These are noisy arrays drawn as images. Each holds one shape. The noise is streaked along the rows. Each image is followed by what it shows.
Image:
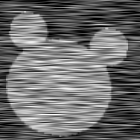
bear's head
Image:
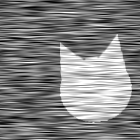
cat's head
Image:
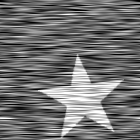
star
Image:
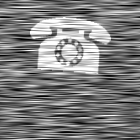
telephone
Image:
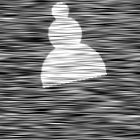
chess pawn
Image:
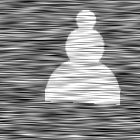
chess pawn
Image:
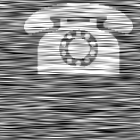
telephone
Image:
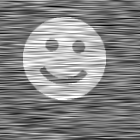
smiling face
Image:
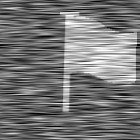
flag
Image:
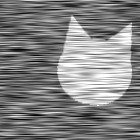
cat's head
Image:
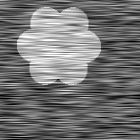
flower
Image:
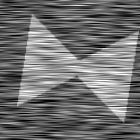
bow tie
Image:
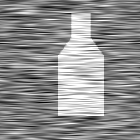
bottle
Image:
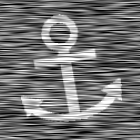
anchor
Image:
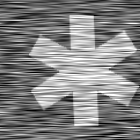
asterisk
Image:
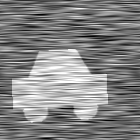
car
